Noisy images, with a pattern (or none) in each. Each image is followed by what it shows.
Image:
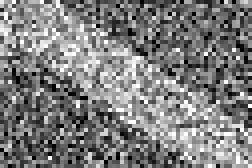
a diagonal band
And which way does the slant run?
top left to bottom right
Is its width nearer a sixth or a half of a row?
a half
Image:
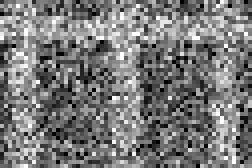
bands of rows crossing bands of columns
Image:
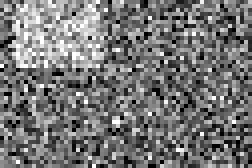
one block
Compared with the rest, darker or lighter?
lighter
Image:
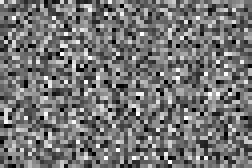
only noise
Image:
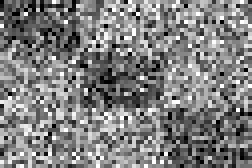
blocks along the diagonal
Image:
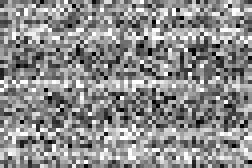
bands of rows
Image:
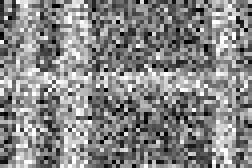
bands of rows crossing bands of columns
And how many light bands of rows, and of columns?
1 and 3
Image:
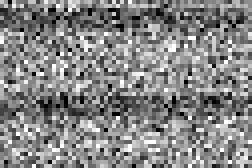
bands of rows
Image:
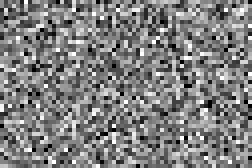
only noise
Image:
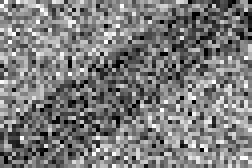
a diagonal band
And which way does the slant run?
bottom left to top right
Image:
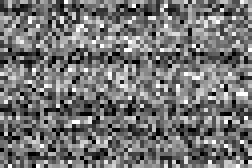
bands of rows
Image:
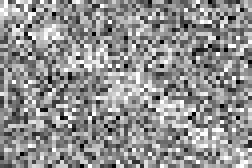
blocks along the diagonal
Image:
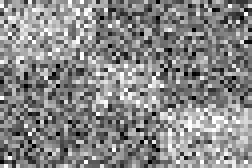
blocks along the diagonal
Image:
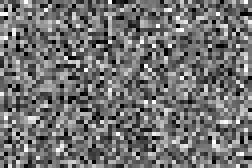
only noise
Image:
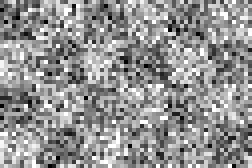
a checkerboard
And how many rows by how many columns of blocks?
4 by 6
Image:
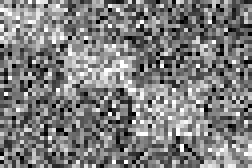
blocks along the diagonal
